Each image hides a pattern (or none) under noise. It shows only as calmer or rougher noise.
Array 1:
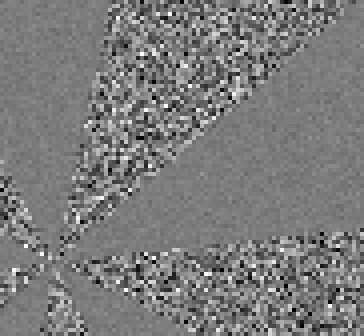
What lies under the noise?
spokes from one point
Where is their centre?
bottom left
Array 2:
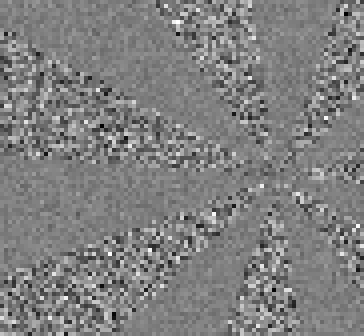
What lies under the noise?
spokes from one point
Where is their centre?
middle right
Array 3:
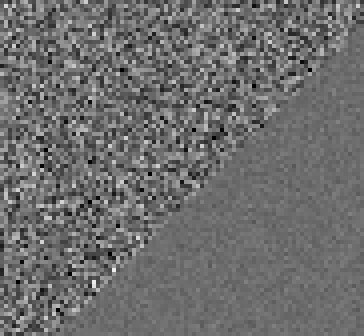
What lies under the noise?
a sharp edge
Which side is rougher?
top left
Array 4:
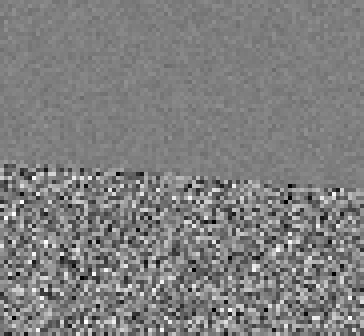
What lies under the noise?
a sharp edge
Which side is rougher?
bottom
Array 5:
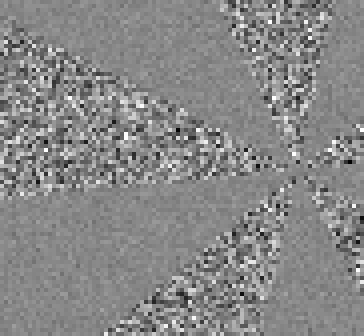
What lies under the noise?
spokes from one point
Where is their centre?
middle right
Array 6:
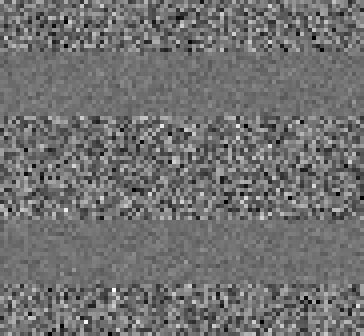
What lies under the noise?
horizontal stripes
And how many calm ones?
2
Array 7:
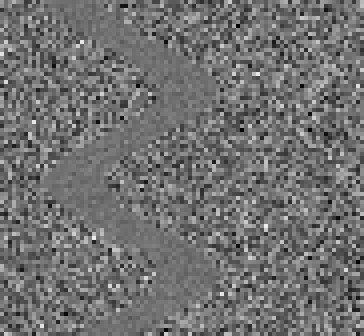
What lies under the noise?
a wavy band
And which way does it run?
top to bottom
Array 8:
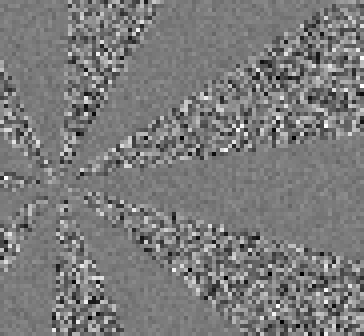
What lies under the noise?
spokes from one point
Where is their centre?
middle left
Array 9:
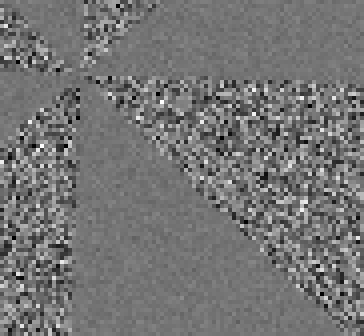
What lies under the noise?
spokes from one point
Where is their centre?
top left
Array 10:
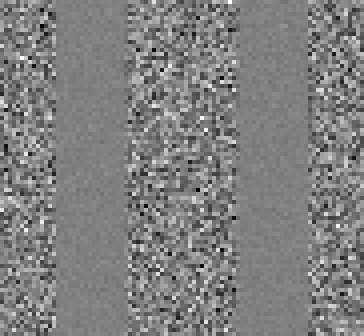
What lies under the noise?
vertical stripes
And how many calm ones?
2
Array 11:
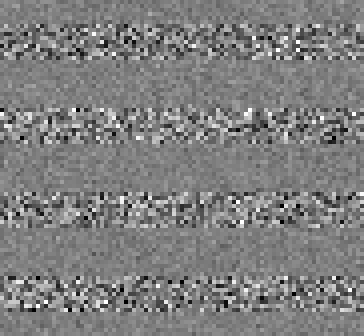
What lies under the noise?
horizontal stripes
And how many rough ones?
4
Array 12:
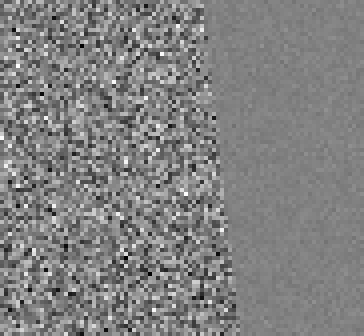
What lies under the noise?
a sharp edge
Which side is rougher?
left
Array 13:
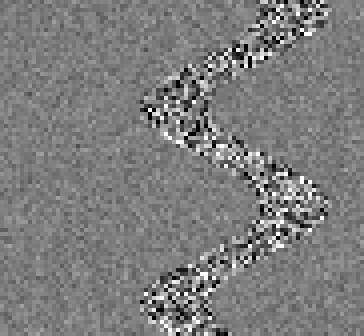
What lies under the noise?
a wavy band
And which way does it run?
top to bottom
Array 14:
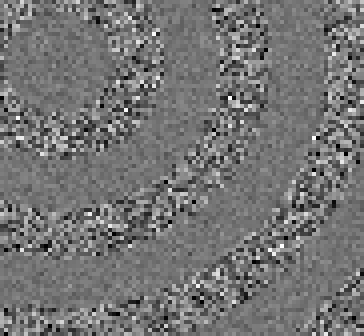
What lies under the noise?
rings round one point
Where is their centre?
top left
